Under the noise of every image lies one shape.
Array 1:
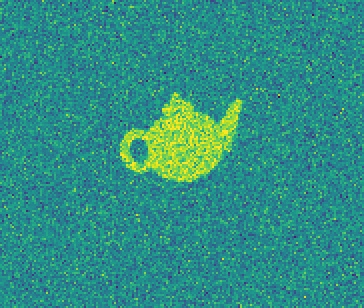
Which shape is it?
teapot
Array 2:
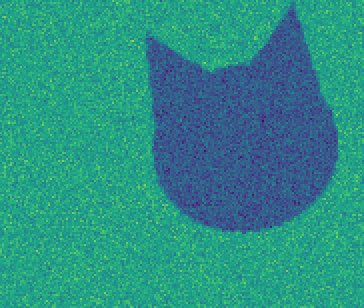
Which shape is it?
cat's head
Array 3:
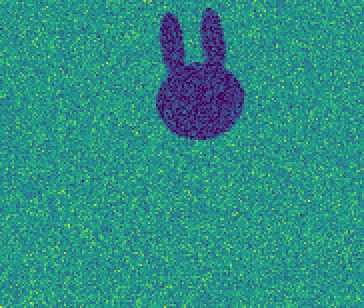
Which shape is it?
rabbit's head
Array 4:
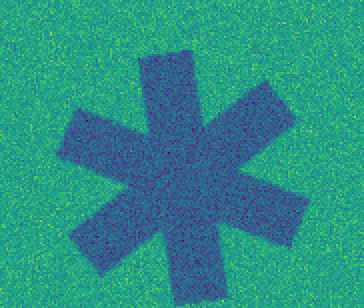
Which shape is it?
asterisk
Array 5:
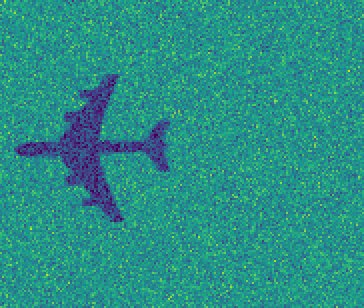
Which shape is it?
airplane
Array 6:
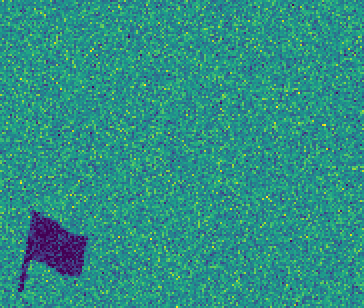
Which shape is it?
flag
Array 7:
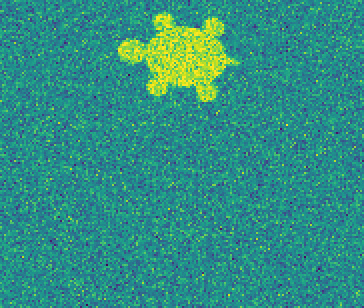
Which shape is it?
turtle
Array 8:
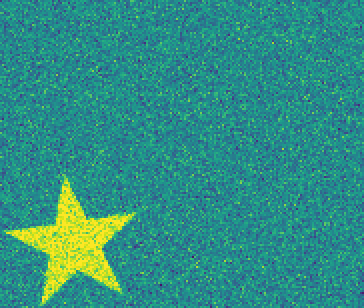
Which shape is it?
star
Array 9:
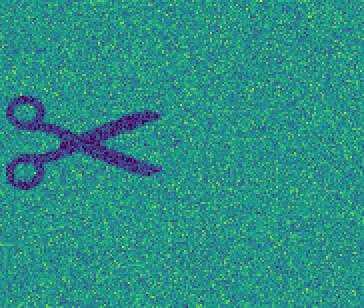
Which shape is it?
pair of scissors
